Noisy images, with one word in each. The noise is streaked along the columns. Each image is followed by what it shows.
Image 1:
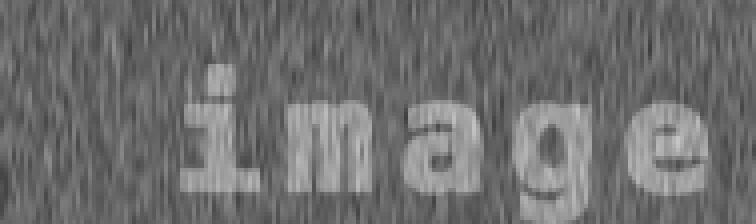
image
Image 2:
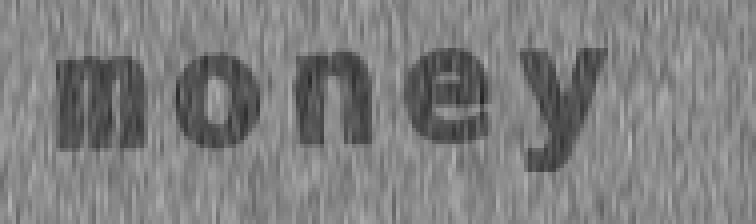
money
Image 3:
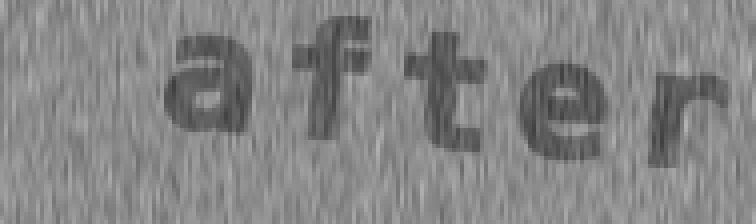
after
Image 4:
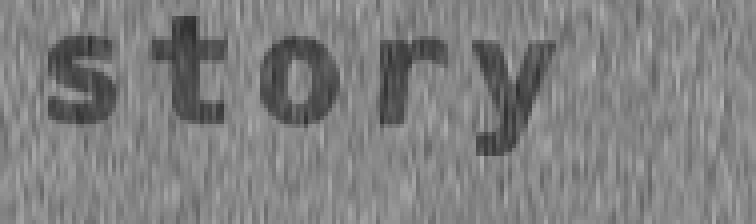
story
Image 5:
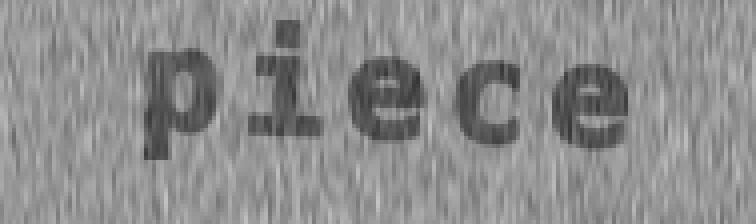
piece
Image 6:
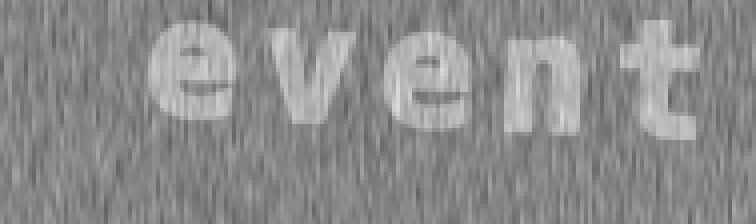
event
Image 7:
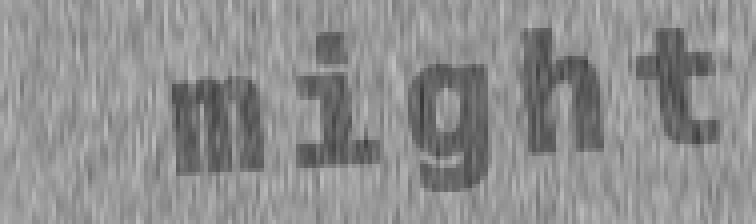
might
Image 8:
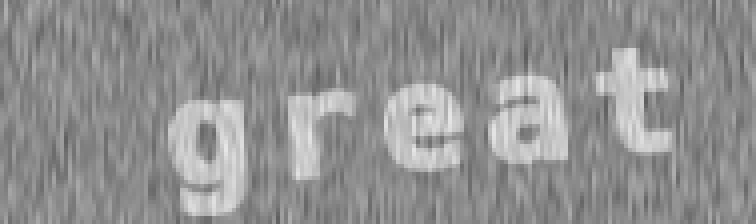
great
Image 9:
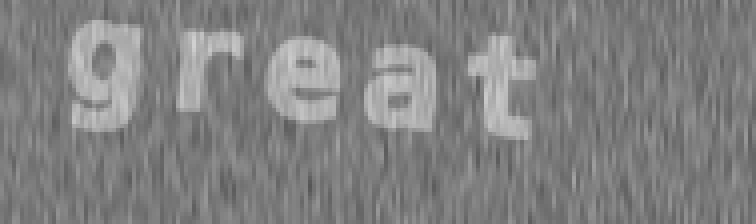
great
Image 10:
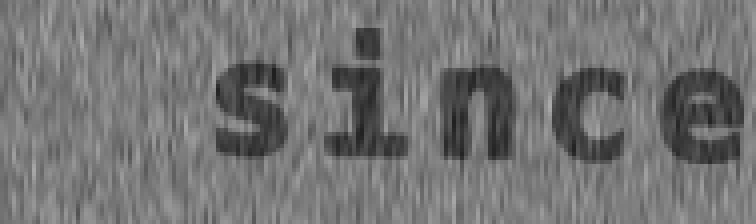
since
